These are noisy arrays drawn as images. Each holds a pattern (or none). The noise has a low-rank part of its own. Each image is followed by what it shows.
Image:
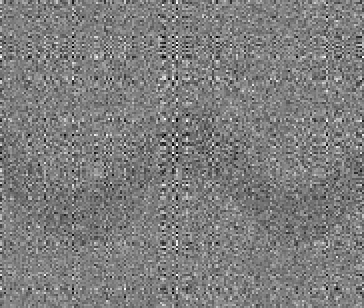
a wavy band
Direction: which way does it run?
left to right
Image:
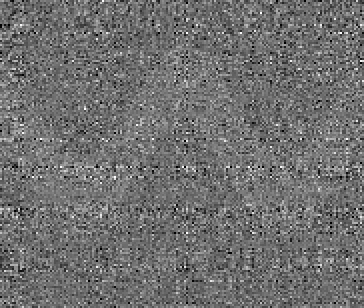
a wavy band
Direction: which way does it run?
left to right
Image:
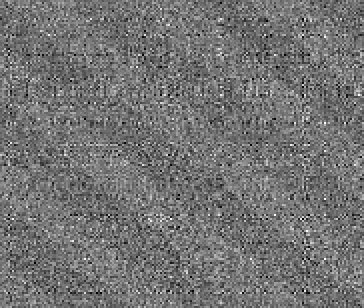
diagonal stripes
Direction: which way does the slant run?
top left to bottom right
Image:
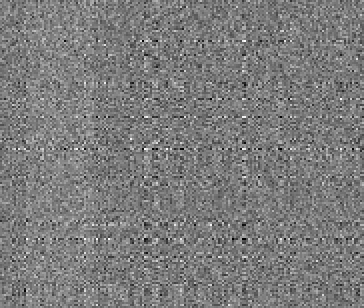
one vertical stripe
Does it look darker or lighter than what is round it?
lighter
